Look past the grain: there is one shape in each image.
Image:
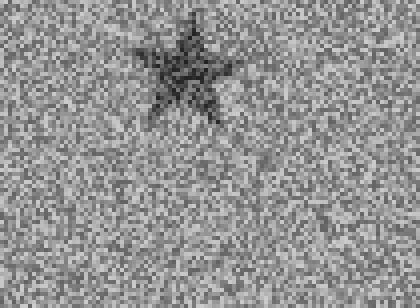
star
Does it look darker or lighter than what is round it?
darker
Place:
top middle
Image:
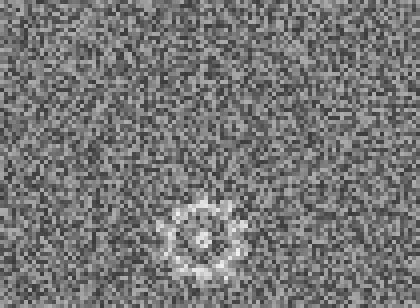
gear
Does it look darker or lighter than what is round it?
lighter
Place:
bottom middle
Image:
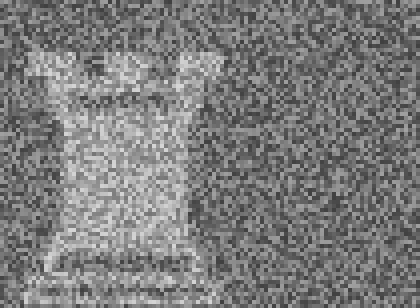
chess rook
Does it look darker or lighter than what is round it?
lighter
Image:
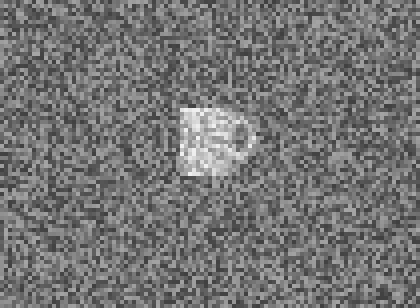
cup
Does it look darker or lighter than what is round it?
lighter
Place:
centre
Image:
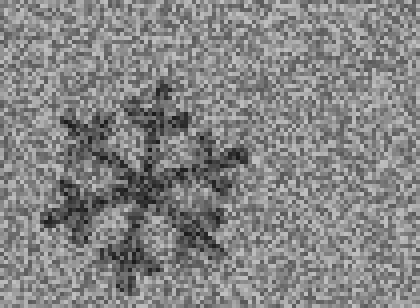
snowflake
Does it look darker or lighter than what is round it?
darker
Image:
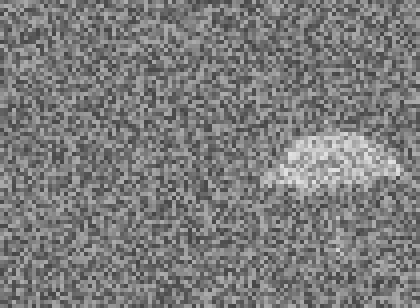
umbrella
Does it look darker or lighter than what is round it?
lighter
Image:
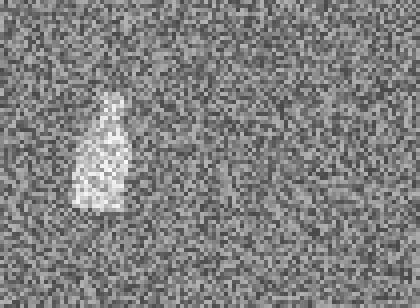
bottle
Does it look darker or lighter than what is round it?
lighter
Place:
middle left
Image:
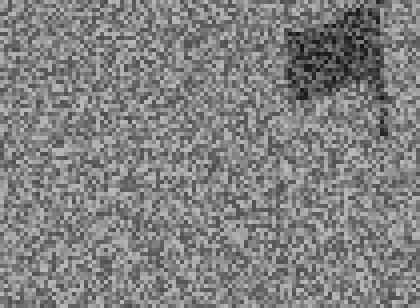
flag
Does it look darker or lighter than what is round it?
darker
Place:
top right
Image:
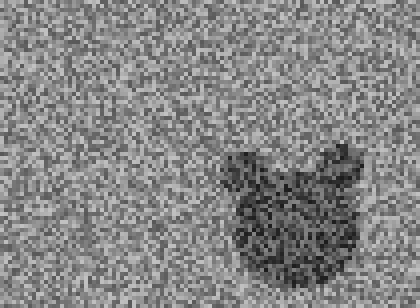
bear's head
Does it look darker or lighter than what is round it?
darker
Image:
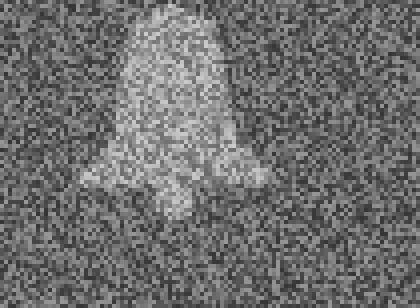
bell
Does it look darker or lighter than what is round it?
lighter
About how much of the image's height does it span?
two thirds
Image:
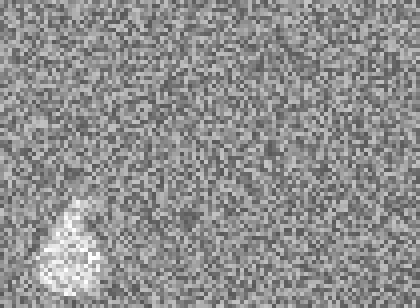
pear
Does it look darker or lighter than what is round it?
lighter
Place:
bottom left
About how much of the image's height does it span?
a third
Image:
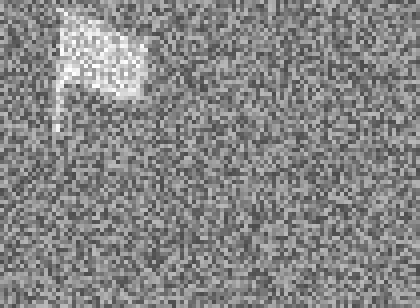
flag
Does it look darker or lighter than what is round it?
lighter
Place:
top left
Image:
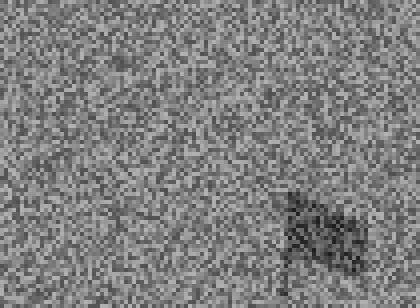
flag
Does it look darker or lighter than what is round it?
darker
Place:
bottom right
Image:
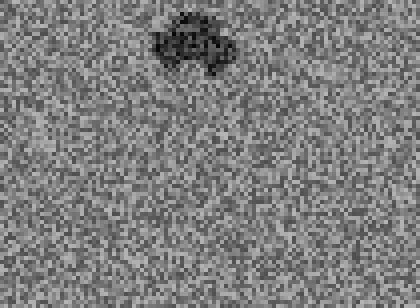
car
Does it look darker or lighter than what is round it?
darker
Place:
top middle
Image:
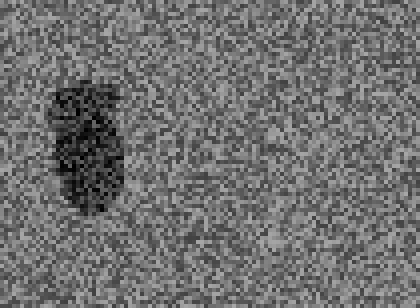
footprint
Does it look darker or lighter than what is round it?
darker
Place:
middle left
